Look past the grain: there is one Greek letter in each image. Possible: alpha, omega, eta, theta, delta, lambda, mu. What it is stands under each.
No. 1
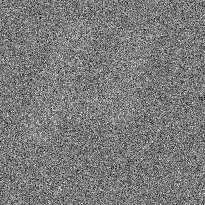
light mu
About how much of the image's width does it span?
two thirds
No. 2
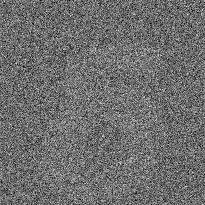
light delta
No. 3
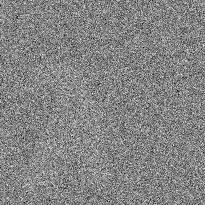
light lambda
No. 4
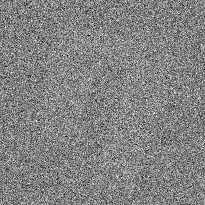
light eta
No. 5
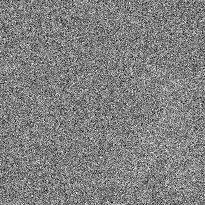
light lambda
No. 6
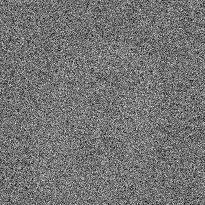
light theta
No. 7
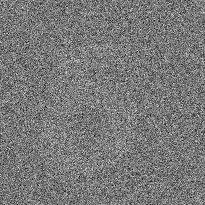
light delta
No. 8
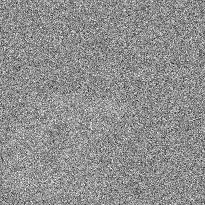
light alpha
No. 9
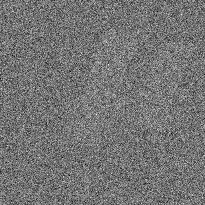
light mu
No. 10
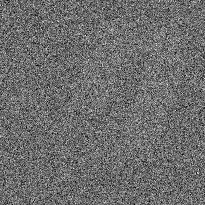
light eta
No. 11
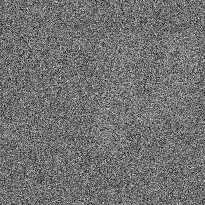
light mu
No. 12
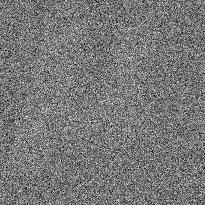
light mu
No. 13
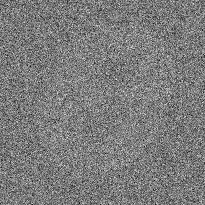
light theta
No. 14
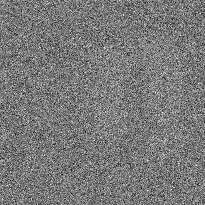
light eta
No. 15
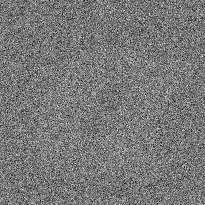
light alpha
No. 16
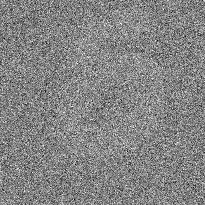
light delta
